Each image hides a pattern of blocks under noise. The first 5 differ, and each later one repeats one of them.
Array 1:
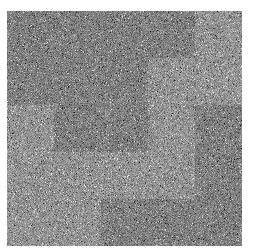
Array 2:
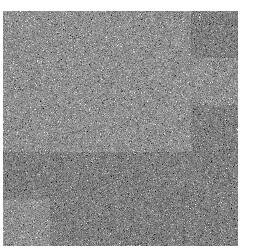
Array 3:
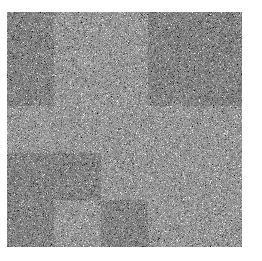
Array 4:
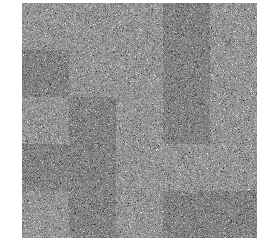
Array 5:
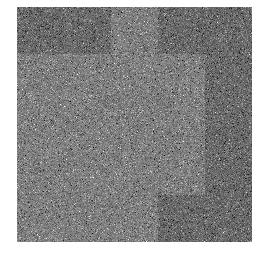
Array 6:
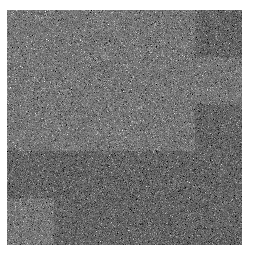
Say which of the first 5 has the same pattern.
2
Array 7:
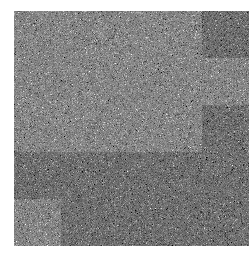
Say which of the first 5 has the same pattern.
2
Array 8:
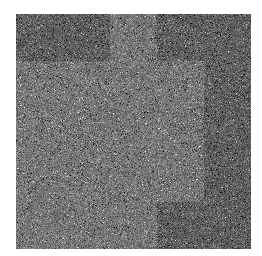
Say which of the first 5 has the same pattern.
5
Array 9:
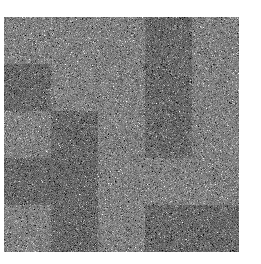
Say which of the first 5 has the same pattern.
4
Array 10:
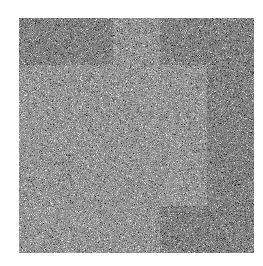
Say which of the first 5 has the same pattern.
5
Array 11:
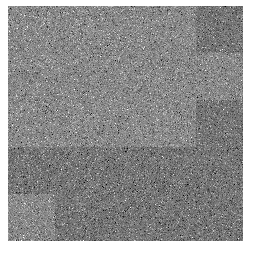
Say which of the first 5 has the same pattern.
2
